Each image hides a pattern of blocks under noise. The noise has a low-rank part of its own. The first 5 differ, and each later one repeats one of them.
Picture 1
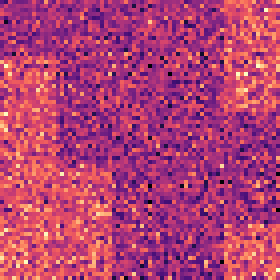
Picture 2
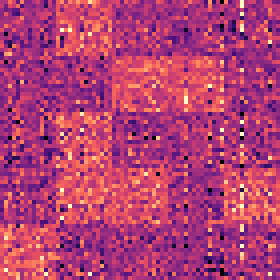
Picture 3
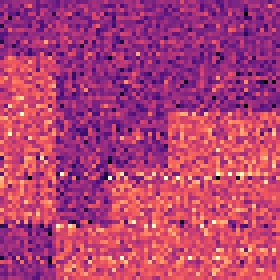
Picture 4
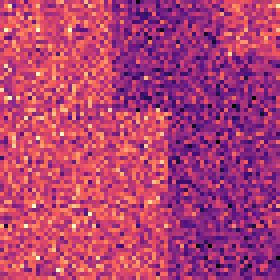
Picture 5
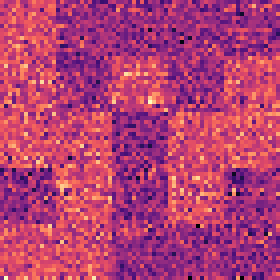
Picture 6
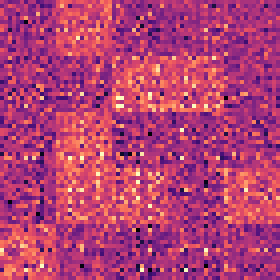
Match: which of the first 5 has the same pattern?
2
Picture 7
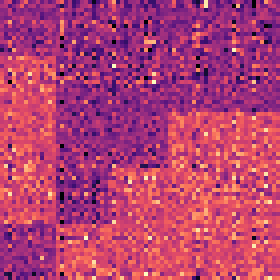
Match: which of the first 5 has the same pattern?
3
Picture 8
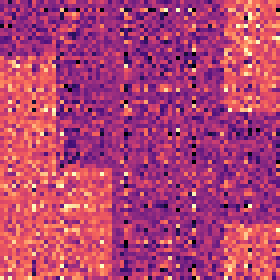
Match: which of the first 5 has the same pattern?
1
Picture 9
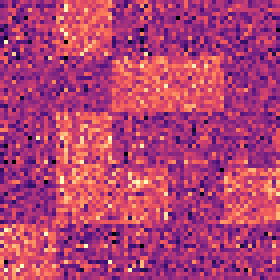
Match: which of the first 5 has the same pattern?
2
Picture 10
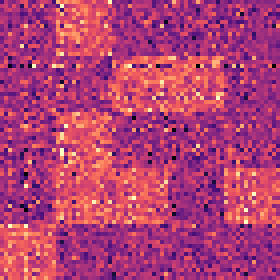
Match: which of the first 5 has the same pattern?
2
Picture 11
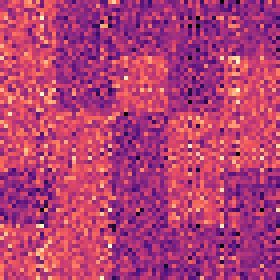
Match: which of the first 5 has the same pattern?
5
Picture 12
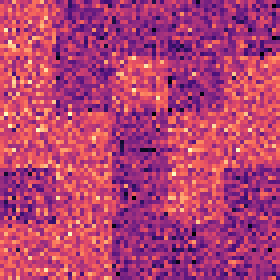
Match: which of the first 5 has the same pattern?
5
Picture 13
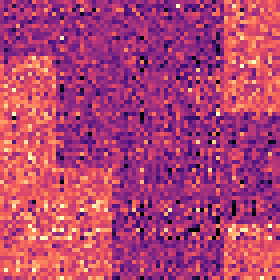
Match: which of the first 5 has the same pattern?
1
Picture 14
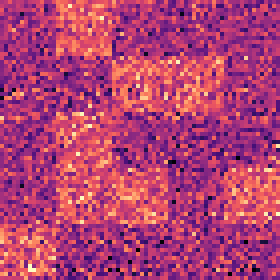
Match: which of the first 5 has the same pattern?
2
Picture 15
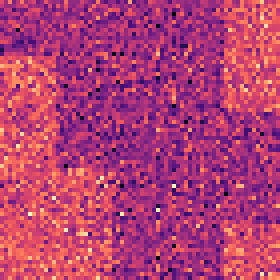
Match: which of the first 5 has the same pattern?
1
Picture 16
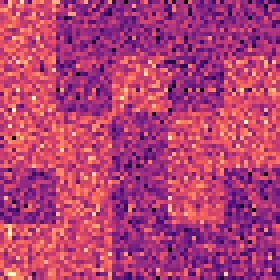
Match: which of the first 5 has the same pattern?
5
